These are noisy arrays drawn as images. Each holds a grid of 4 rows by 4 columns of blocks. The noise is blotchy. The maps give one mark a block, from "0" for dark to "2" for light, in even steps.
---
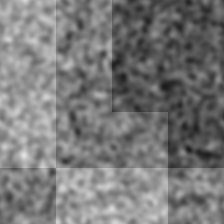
2 1 0 0
2 1 0 0
2 1 1 0
1 2 2 1
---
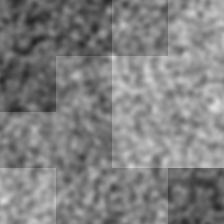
0 0 1 2
0 1 2 2
1 1 2 2
2 1 1 0
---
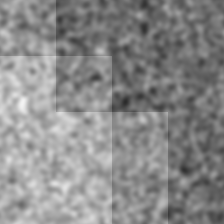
1 0 0 0
2 1 0 0
2 2 1 0
2 2 1 0
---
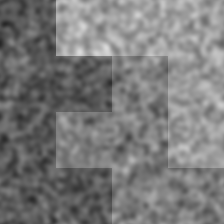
0 2 2 2
0 0 1 2
0 1 1 2
0 0 1 1
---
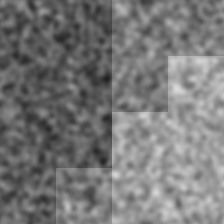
0 0 1 1
0 0 1 2
0 0 2 2
0 1 2 2
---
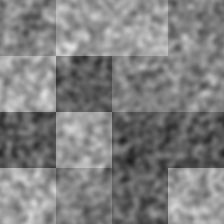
1 2 2 1
2 0 1 1
0 2 0 0
2 1 0 2
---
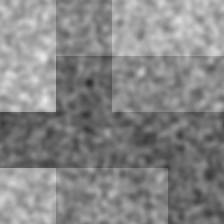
2 1 2 2
2 0 1 1
0 0 0 0
2 1 1 0
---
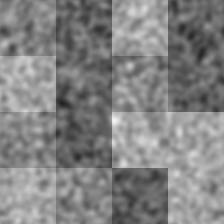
1 0 2 0
2 0 1 0
1 0 2 2
2 1 0 2
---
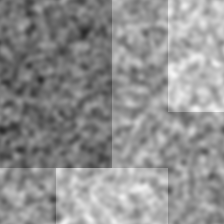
0 0 1 2
0 0 1 2
0 0 1 1
1 2 2 1
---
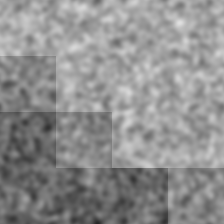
2 2 2 2
1 2 2 2
0 1 2 2
0 0 0 1
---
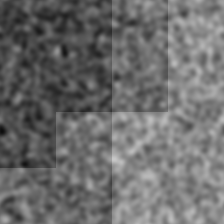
0 0 1 2
0 0 1 2
0 1 2 2
1 1 2 2
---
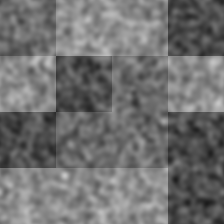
1 2 2 0
2 0 1 2
0 1 1 0
2 2 2 0
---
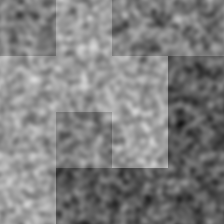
1 2 1 1
2 2 2 0
2 1 2 0
2 0 0 0
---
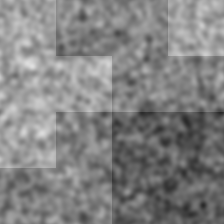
2 1 1 2
2 2 1 1
2 1 0 0
1 1 0 0
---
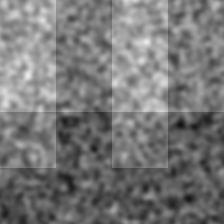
2 1 2 1
2 1 2 1
1 0 1 0
0 0 0 0
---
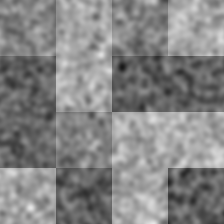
1 2 1 2
0 2 0 0
0 1 2 2
2 0 2 0
